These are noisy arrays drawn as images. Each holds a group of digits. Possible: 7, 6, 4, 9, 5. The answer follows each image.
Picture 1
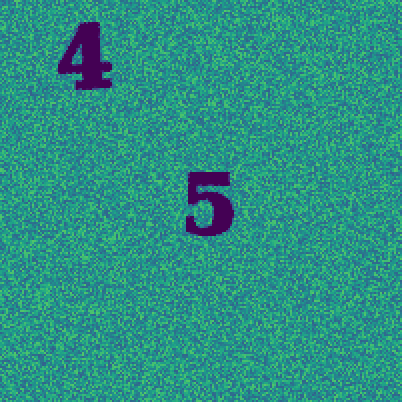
top left: 4; centre: 5
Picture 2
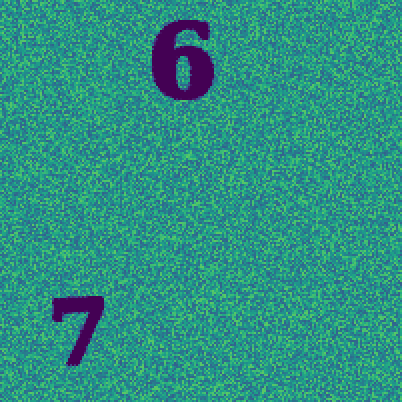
top middle: 6; bottom left: 7
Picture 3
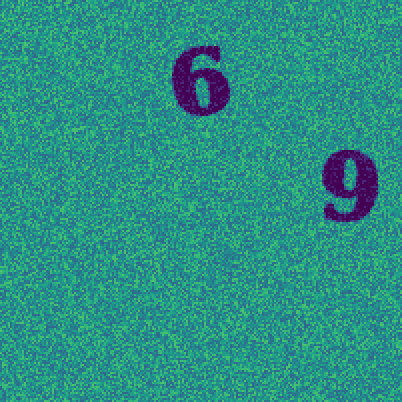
top middle: 6; middle right: 9
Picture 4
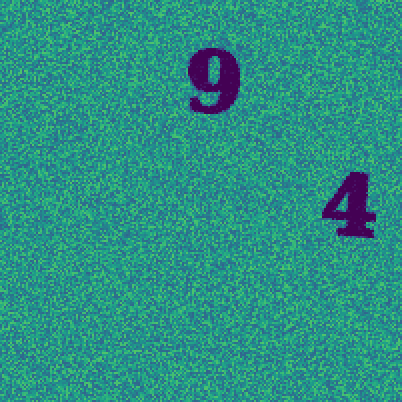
top middle: 9; middle right: 4
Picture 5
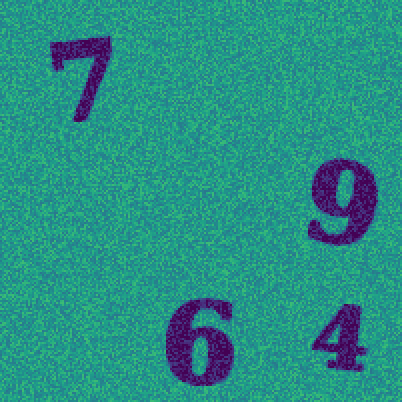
top left: 7; middle right: 9; bottom middle: 6; bottom right: 4
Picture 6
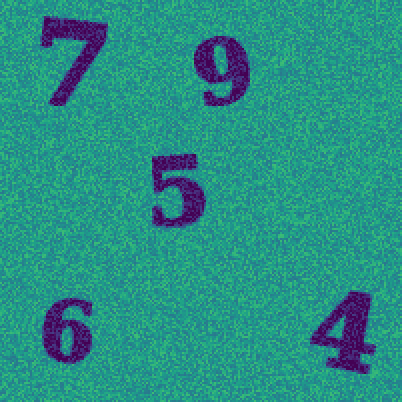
top left: 7; top middle: 9; centre: 5; bottom left: 6; bottom right: 4
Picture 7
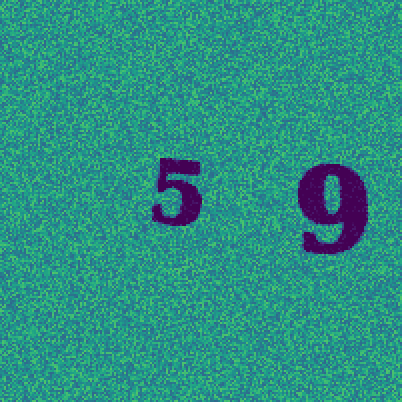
centre: 5; middle right: 9
